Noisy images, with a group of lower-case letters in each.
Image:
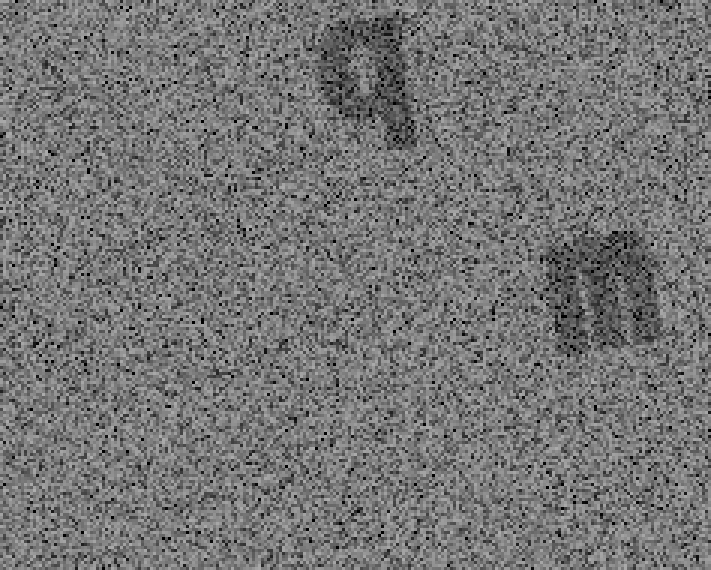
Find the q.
top middle
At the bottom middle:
nothing
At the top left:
nothing
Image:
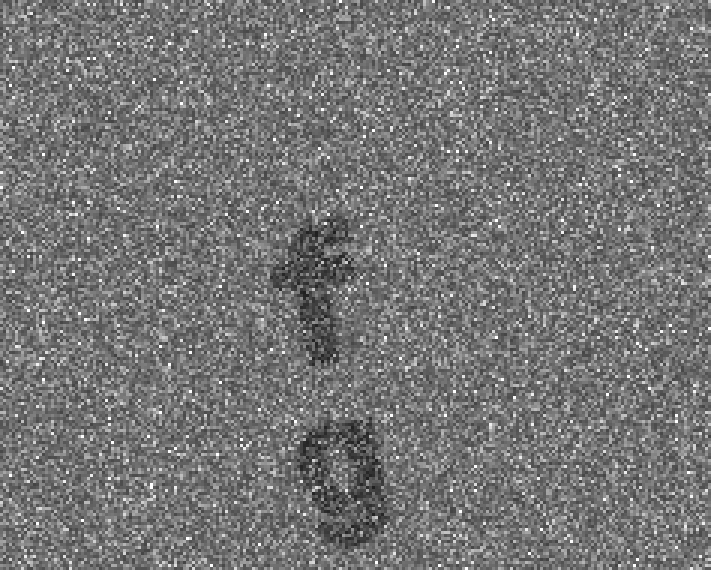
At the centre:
f
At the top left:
nothing
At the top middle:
nothing
